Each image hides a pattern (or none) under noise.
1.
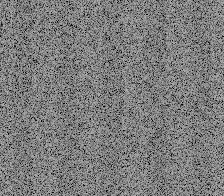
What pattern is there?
vertical stripes
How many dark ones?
5
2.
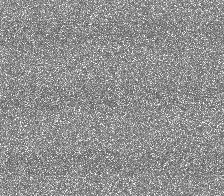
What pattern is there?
horizontal stripes
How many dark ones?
3
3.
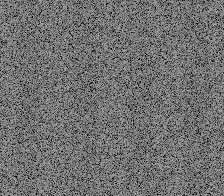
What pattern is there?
vertical stripes
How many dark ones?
4
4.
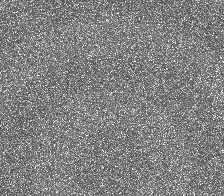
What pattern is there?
rings round one point
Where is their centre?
bottom middle
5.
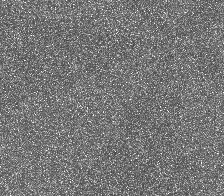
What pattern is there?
spokes from one point
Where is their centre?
top right
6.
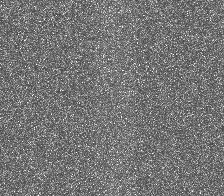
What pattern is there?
one vertical stripe
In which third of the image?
middle
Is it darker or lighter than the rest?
lighter
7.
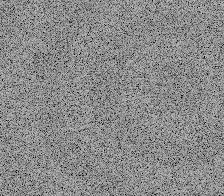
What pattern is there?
rings round one point
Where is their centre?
middle right
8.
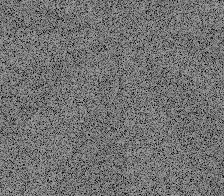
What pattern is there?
spokes from one point
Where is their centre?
top middle
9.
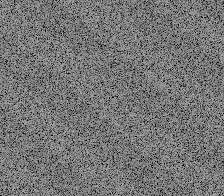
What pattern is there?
diagonal stripes
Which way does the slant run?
top left to bottom right
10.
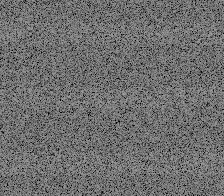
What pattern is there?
horizontal stripes
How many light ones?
3
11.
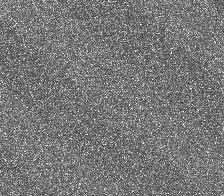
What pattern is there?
diagonal stripes
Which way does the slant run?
top left to bottom right
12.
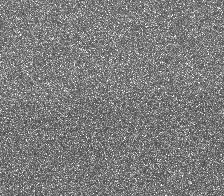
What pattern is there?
a sharp edge
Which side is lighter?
top
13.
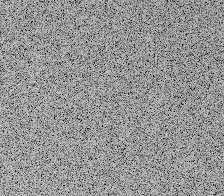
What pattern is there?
a smooth slope
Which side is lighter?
bottom left
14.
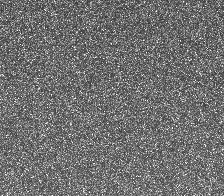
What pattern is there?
a smooth slope
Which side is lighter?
bottom
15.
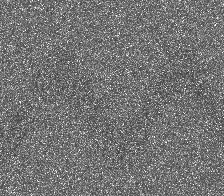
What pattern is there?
a wavy band
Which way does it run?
left to right
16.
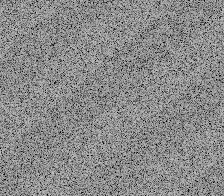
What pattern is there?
diagonal stripes
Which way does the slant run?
bottom left to top right
